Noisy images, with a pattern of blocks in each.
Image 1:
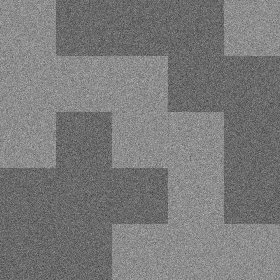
mirrored about the diagonal from the bottom left
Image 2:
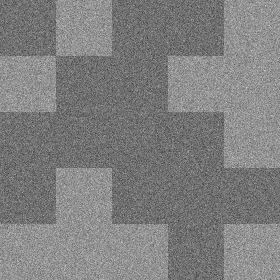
mirrored about the diagonal from the top left
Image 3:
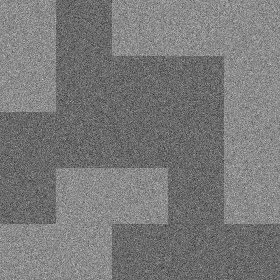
no symmetry
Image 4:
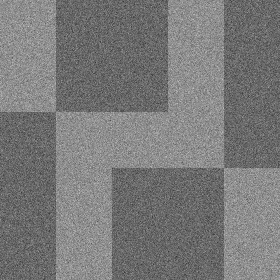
the same after a half turn
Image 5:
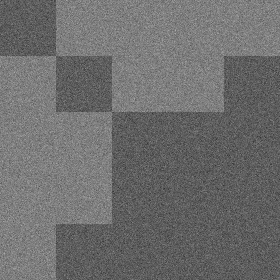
mirrored about the diagonal from the top left
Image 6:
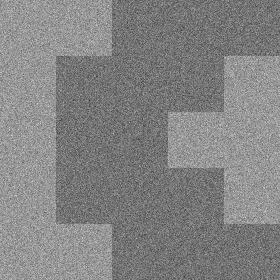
top and bottom mirror each other
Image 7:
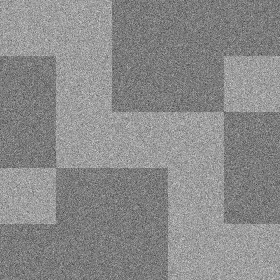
the same after a half turn
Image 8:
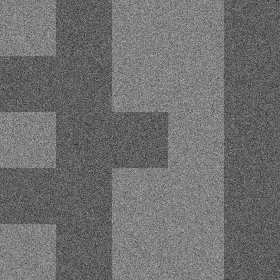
top and bottom mirror each other
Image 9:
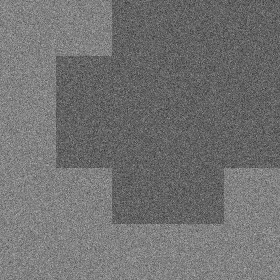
mirrored about the diagonal from the bottom left
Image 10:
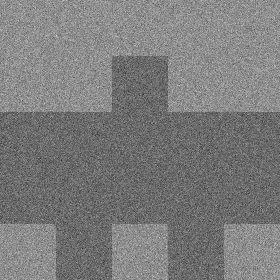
left and right mirror each other
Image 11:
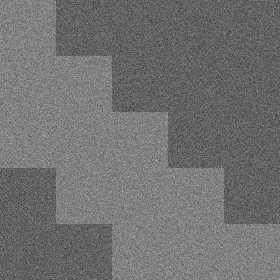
mirrored about the diagonal from the bottom left
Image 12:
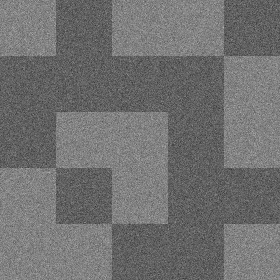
mirrored about the diagonal from the bottom left
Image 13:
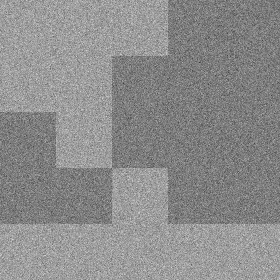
no symmetry
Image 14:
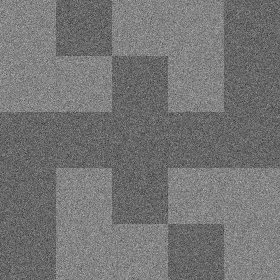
the same after a half turn
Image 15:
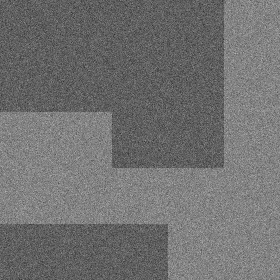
no symmetry
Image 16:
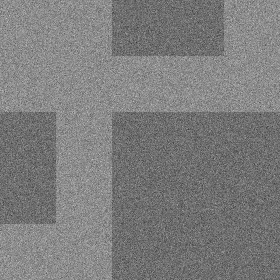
mirrored about the diagonal from the top left
